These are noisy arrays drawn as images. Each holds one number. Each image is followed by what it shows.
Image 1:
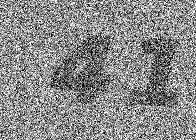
41
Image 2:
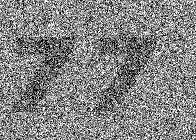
77
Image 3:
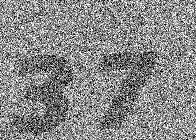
37
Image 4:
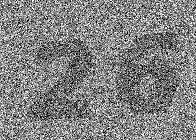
26
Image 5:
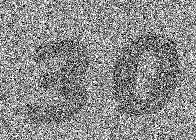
30
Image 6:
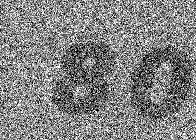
80
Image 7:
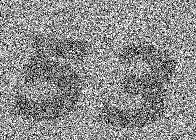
53
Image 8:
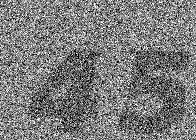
45
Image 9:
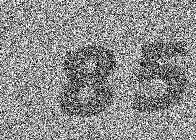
85
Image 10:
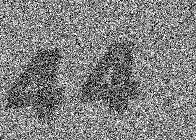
44
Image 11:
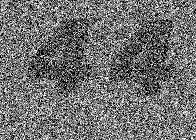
44
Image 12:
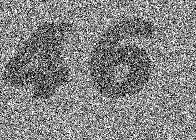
46
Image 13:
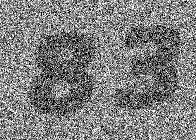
83
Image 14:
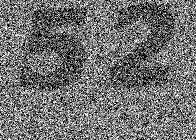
52
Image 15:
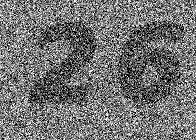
26
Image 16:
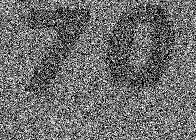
70
